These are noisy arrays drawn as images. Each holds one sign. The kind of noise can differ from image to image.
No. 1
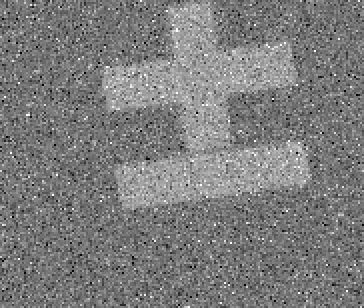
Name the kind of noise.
heavy tails
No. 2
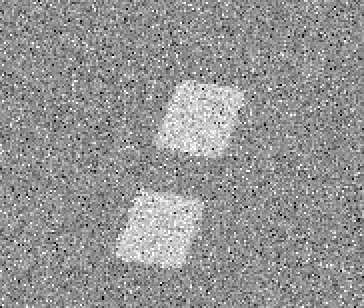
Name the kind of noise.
heavy tails
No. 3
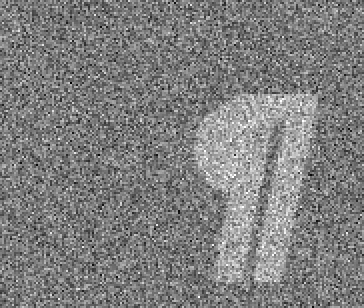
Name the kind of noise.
independent entries
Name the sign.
pilcrow
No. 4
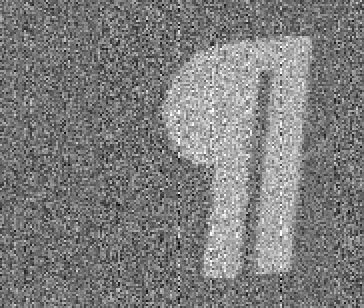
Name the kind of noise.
columns of uneven size
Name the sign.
pilcrow
